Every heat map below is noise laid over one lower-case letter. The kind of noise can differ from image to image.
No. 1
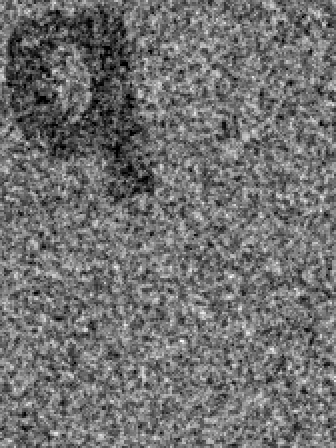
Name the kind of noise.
blotchy
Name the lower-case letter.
q
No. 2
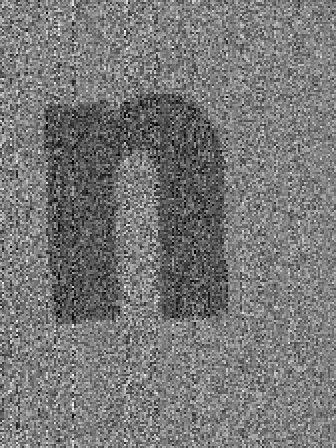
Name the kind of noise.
columns of uneven size
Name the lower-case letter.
n
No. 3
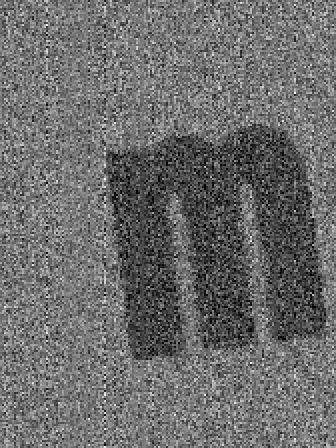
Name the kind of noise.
columns of uneven size
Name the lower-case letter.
m
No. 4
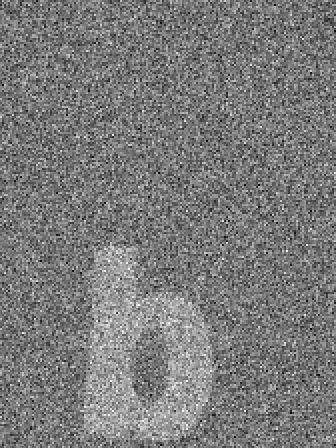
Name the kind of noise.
independent entries
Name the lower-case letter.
b
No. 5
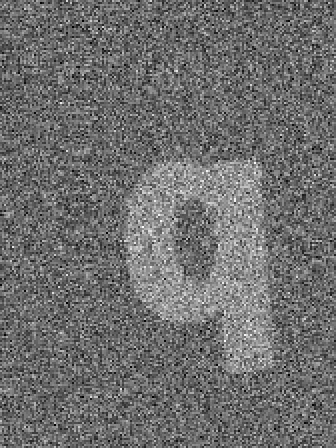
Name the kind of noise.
low rank plus noise
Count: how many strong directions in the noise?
three or four
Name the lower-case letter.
q
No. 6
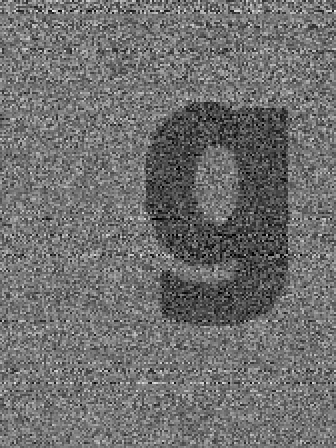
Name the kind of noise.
rows of uneven size
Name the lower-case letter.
g
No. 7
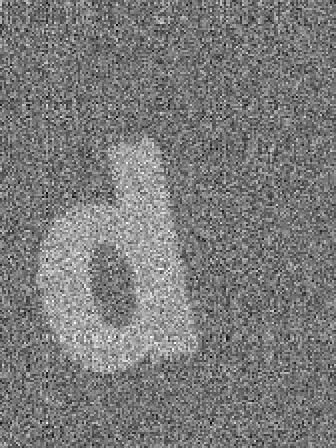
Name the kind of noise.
low rank plus noise
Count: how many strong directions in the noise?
one
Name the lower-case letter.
d
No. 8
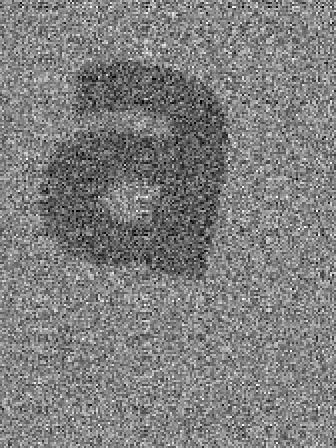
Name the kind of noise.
low rank plus noise
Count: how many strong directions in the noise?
one
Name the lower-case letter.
a
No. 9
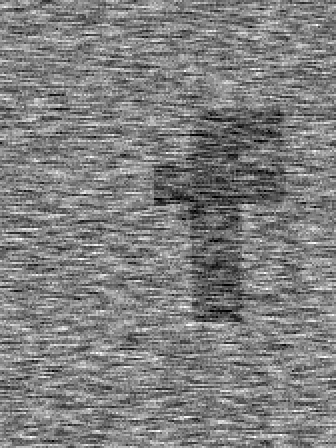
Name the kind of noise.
streaked along the rows
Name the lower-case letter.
f
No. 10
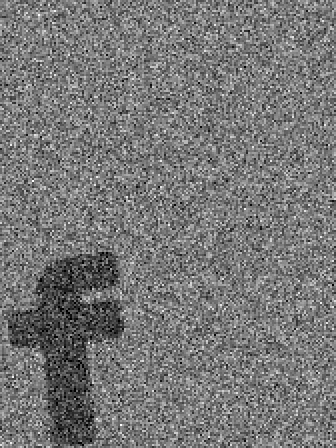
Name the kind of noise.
independent entries
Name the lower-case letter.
f
